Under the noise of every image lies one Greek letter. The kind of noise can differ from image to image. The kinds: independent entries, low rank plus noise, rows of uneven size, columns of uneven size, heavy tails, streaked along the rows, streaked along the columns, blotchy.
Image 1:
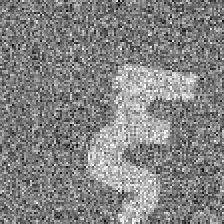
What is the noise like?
low rank plus noise
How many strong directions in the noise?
five to eight
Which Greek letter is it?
xi
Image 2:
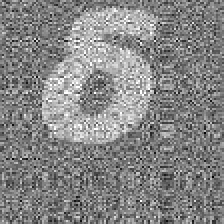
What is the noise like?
low rank plus noise
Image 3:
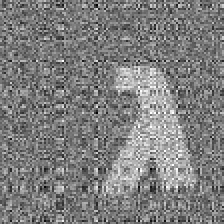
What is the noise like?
low rank plus noise
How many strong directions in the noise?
one
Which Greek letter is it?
lambda
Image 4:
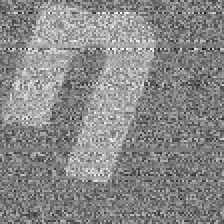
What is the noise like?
rows of uneven size
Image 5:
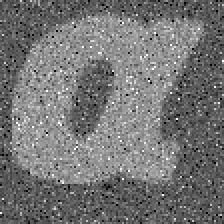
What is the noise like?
heavy tails
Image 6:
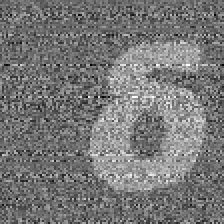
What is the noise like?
rows of uneven size
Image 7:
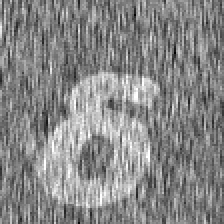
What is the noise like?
streaked along the columns
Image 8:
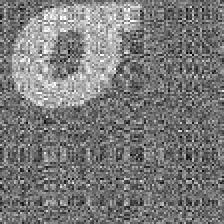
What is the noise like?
low rank plus noise
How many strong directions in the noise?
one
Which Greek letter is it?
sigma
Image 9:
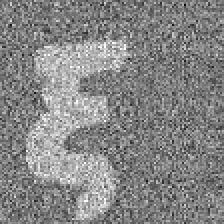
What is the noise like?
low rank plus noise
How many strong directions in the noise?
five to eight
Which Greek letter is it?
xi
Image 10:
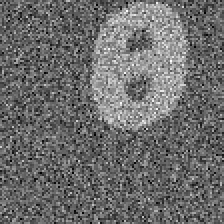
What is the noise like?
independent entries
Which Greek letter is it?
theta
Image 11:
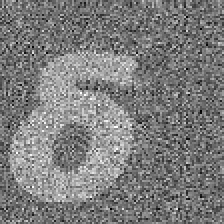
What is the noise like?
low rank plus noise
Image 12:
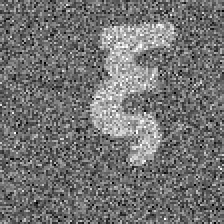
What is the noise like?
independent entries
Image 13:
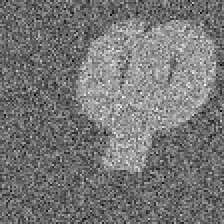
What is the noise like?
independent entries
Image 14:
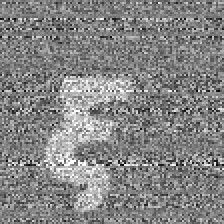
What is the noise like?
rows of uneven size
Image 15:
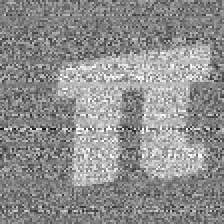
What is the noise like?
rows of uneven size
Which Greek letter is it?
pi
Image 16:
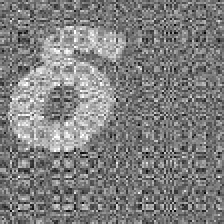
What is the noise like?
low rank plus noise
